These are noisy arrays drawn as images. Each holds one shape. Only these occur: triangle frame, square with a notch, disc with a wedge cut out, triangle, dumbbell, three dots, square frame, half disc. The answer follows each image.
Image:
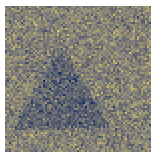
triangle
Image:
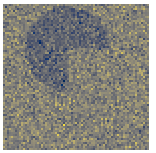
disc with a wedge cut out
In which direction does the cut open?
down and right
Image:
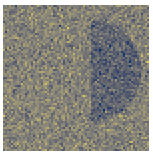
half disc
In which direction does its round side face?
right
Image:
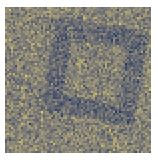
square frame
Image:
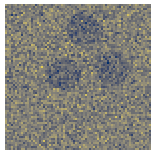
three dots
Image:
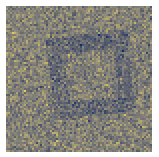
square frame
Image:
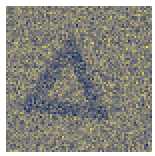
triangle frame
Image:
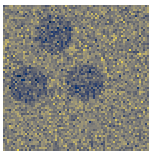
three dots
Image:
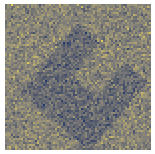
square with a notch
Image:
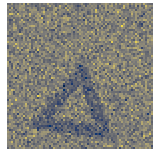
triangle frame
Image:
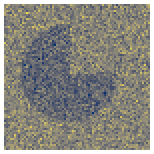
disc with a wedge cut out
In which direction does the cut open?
up and right
